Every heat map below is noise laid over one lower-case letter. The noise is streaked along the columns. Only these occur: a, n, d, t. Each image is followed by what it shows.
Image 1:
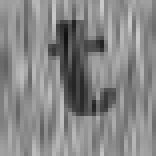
t
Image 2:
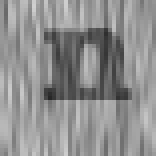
n
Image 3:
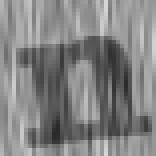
n
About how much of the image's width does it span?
nearly all
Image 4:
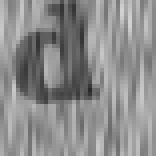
d
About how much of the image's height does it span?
two thirds
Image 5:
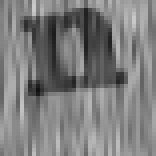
n
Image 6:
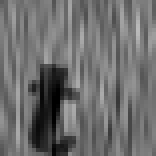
t
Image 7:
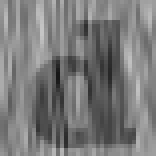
d
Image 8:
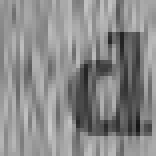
d
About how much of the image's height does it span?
two thirds
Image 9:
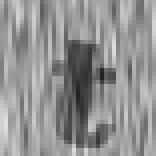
t
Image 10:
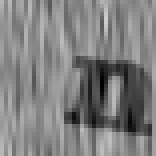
n
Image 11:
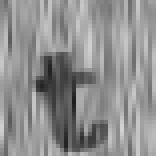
t
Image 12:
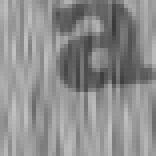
a
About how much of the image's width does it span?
two thirds
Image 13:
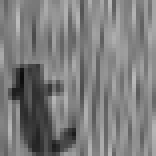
t
